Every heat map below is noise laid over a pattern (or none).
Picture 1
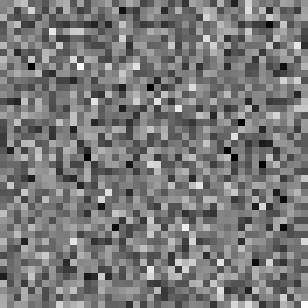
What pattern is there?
only noise
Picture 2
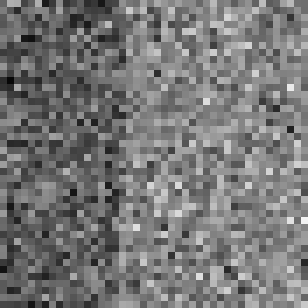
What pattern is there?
a sharp edge
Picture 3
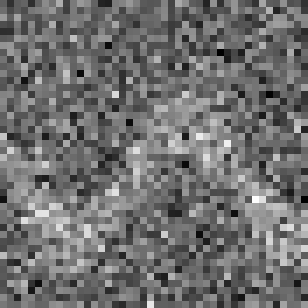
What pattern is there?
a wavy band
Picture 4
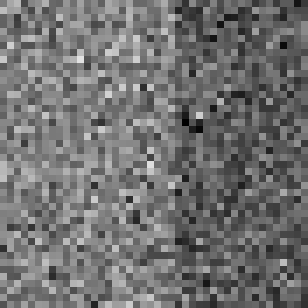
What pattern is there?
a sharp edge
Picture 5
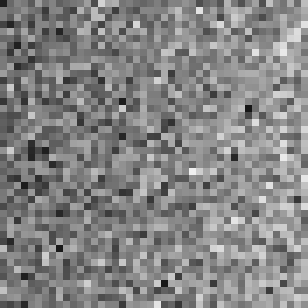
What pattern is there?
a smooth slope
